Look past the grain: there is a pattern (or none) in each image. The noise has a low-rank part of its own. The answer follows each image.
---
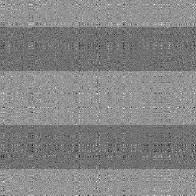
horizontal stripes
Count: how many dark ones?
2
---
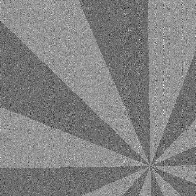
spokes from one point
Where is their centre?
bottom right
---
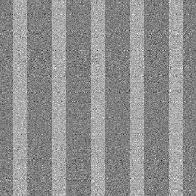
vertical stripes
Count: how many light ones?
5
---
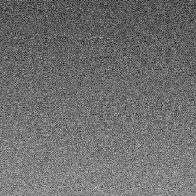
a smooth slope
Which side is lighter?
bottom
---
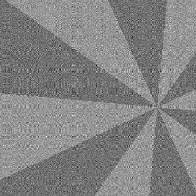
spokes from one point
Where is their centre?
middle right
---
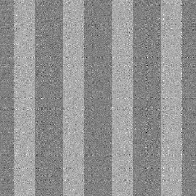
vertical stripes
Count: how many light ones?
4
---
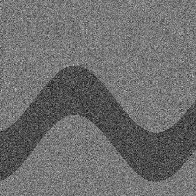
a wavy band
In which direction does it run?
left to right
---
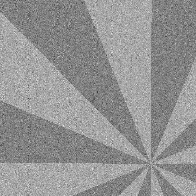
spokes from one point
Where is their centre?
bottom right
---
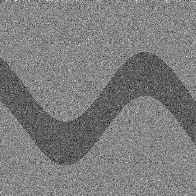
a wavy band
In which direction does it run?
left to right
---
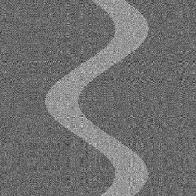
a wavy band
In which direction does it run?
top to bottom
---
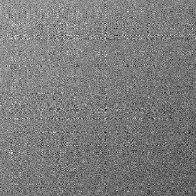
a smooth slope
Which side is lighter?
top left
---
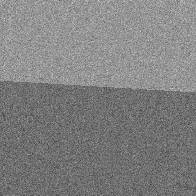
a sharp edge
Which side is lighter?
top
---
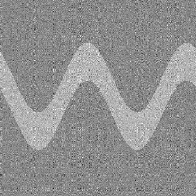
a wavy band
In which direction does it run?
left to right
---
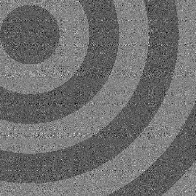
rings round one point
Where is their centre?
top left
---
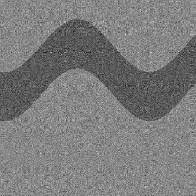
a wavy band
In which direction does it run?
left to right
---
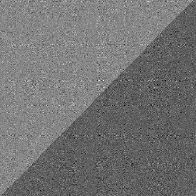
a sharp edge
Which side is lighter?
top left
